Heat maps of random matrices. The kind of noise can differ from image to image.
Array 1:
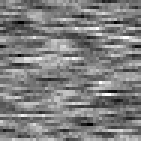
streaked along the rows
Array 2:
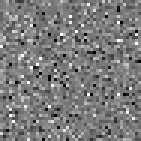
heavy tails
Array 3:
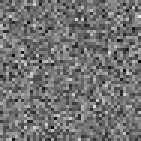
independent entries
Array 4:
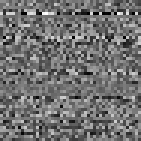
rows of uneven size
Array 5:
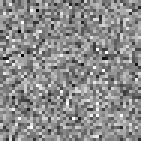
independent entries
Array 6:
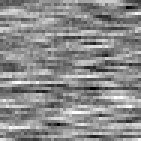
streaked along the rows
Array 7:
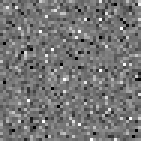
heavy tails
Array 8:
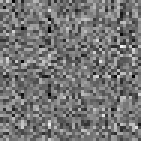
low rank plus noise
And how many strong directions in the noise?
three or four
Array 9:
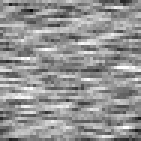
streaked along the rows
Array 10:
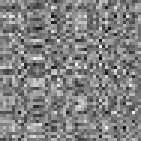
low rank plus noise
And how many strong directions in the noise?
two
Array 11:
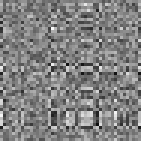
low rank plus noise
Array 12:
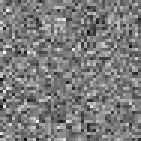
low rank plus noise
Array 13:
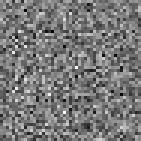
low rank plus noise
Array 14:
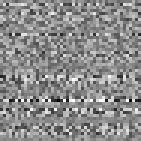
rows of uneven size
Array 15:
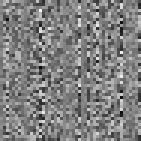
columns of uneven size
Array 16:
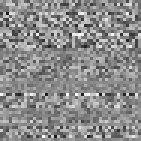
rows of uneven size
